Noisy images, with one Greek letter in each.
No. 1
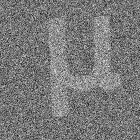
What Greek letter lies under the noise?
mu
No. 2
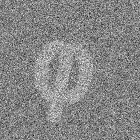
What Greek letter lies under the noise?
phi
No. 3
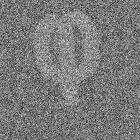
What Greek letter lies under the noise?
phi
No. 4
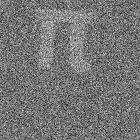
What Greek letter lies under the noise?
pi
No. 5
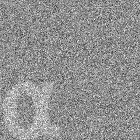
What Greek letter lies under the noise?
alpha
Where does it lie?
bottom left
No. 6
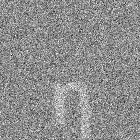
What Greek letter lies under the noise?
eta
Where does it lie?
bottom middle
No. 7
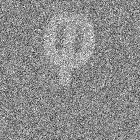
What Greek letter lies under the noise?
phi
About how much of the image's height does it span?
half
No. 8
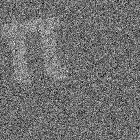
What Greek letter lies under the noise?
pi
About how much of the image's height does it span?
half
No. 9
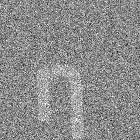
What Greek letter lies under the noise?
eta
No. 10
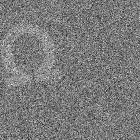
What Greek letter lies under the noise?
omega
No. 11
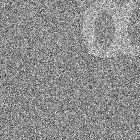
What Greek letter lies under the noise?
alpha
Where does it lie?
top right
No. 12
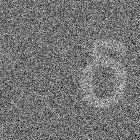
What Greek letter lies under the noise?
delta
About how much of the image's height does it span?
half
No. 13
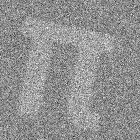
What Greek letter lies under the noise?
pi
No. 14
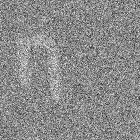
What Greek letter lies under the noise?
eta
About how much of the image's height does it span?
half
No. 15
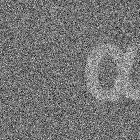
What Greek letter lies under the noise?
alpha
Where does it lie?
middle right
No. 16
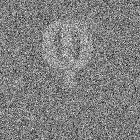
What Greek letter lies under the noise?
phi
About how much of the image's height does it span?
half
